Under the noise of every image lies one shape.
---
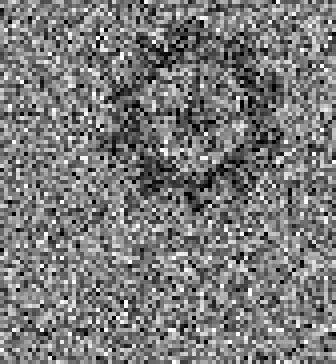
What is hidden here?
dark gear
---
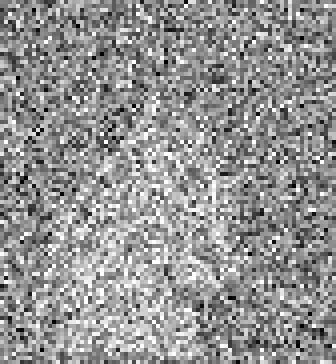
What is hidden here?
light chess knight
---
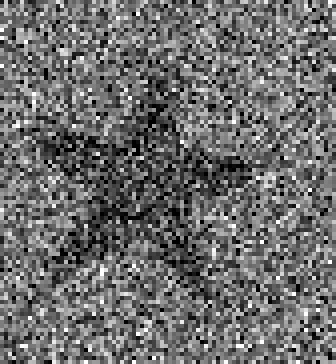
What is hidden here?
dark star
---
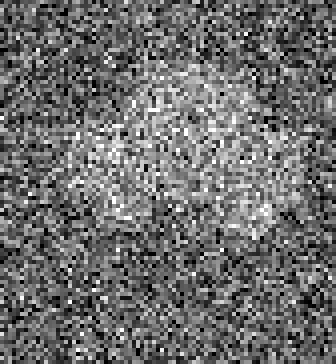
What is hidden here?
light car
